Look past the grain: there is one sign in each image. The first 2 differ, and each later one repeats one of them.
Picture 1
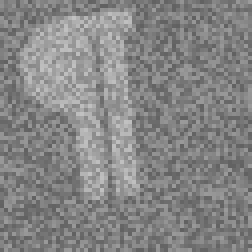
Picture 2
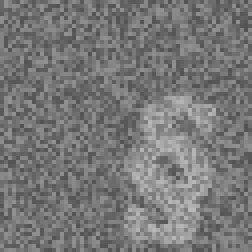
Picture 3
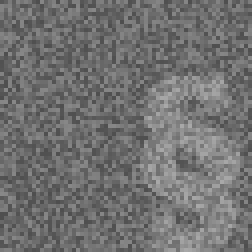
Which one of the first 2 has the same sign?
2
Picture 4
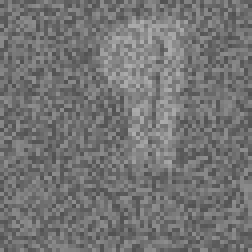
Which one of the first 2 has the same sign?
1
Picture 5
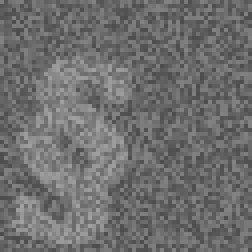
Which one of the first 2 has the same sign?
2
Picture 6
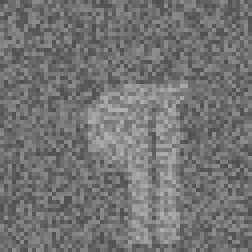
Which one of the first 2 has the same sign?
1
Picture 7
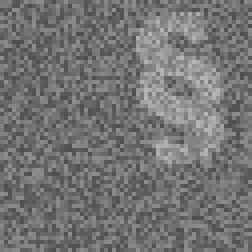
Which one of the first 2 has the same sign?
2
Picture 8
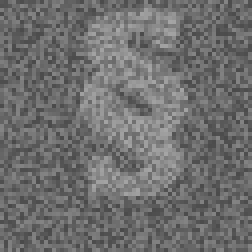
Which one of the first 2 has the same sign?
2
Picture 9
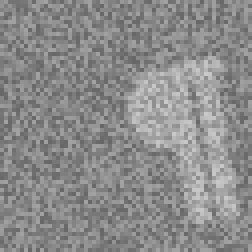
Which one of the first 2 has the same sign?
1
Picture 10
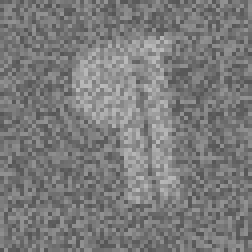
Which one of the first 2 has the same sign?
1
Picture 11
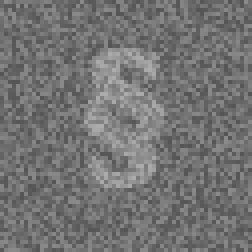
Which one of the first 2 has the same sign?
2
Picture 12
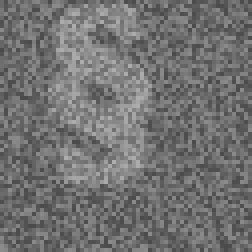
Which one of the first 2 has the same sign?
2
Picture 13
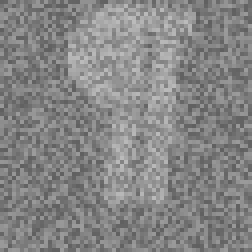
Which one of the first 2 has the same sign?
1
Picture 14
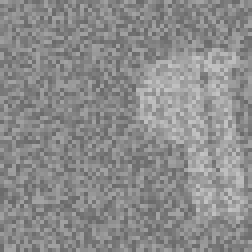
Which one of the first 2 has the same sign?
1
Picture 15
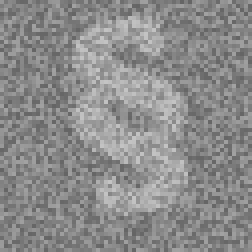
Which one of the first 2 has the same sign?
2
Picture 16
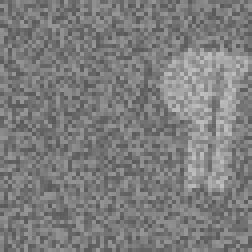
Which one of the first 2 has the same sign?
1
